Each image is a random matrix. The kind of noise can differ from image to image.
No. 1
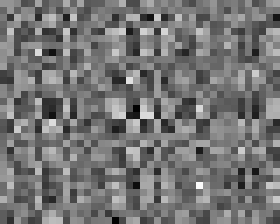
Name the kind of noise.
low rank plus noise
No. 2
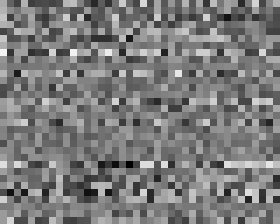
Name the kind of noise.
rows of uneven size
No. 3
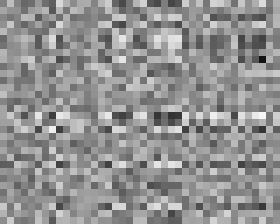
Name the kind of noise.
low rank plus noise
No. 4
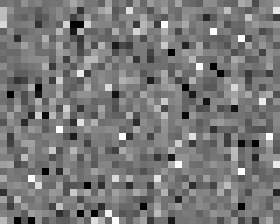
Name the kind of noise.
heavy tails
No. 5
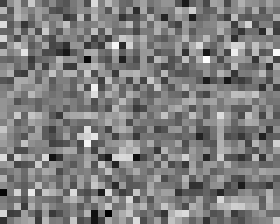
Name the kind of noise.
low rank plus noise
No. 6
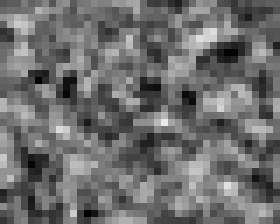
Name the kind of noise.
blotchy
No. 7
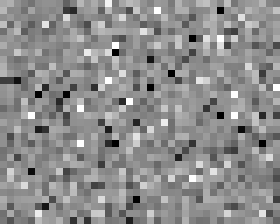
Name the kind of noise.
heavy tails
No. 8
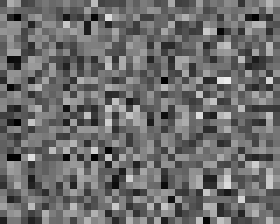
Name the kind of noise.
low rank plus noise
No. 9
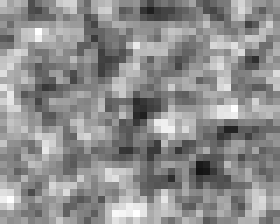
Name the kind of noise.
blotchy
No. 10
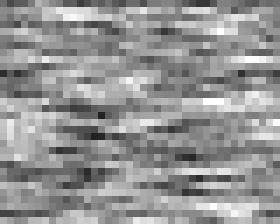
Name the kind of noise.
streaked along the rows
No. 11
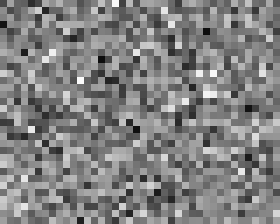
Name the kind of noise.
independent entries
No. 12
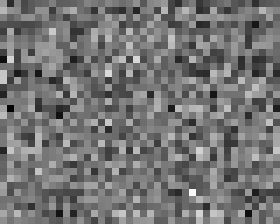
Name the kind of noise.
low rank plus noise
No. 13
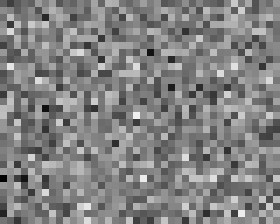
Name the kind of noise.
independent entries
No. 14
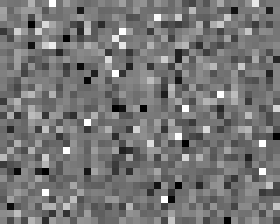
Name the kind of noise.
heavy tails
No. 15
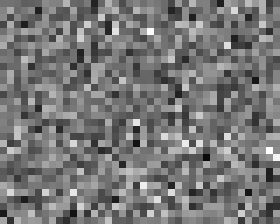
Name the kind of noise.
independent entries
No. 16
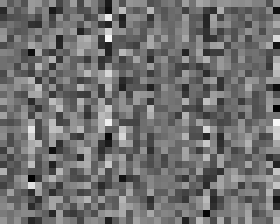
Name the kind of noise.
columns of uneven size
